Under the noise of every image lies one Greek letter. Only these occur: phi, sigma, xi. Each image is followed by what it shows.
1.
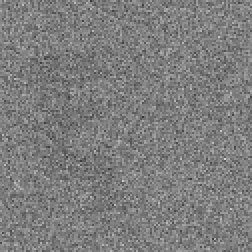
xi
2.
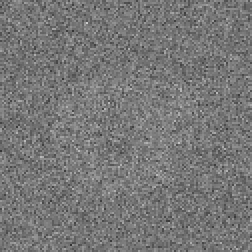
sigma
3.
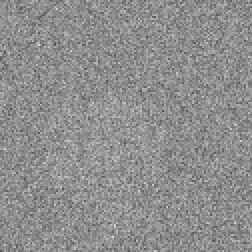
phi
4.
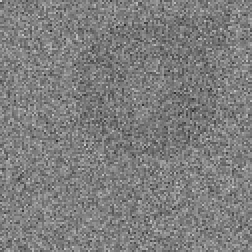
sigma
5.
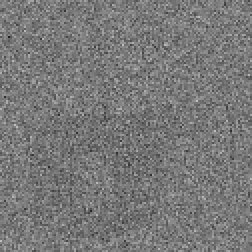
sigma
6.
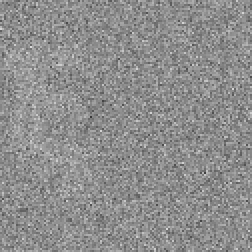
xi
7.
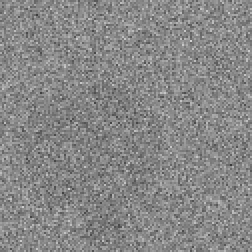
phi
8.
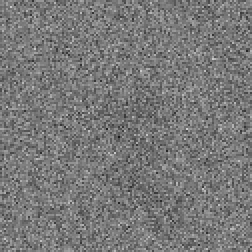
xi
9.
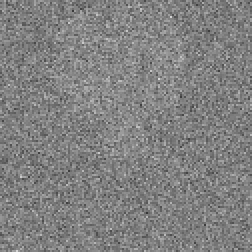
phi
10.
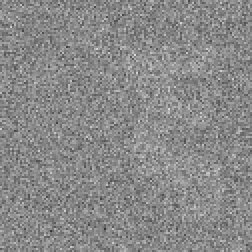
xi
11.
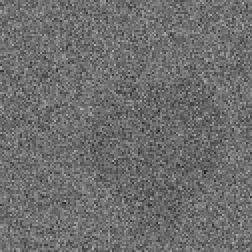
phi
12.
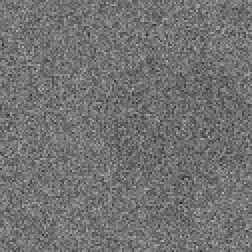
phi
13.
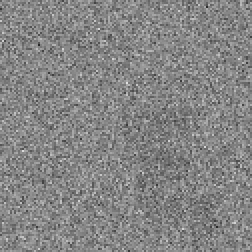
xi
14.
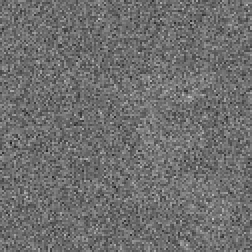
xi
